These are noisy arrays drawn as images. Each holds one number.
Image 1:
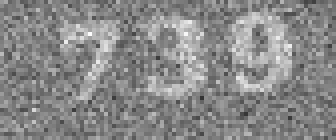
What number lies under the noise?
739
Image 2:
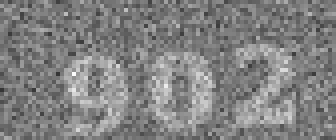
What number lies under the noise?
902
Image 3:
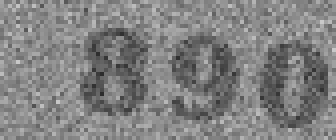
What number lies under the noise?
890
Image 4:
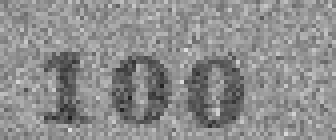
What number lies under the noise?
100
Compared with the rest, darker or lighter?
darker
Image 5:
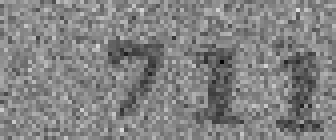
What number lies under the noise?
711
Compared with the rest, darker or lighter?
darker
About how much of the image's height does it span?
two thirds
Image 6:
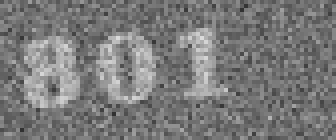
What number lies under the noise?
801
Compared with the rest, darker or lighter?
lighter
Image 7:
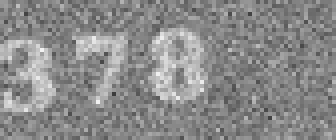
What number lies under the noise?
378
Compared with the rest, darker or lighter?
lighter
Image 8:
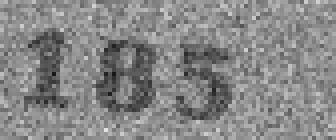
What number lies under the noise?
185
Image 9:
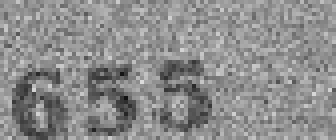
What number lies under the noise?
655
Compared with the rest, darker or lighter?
darker
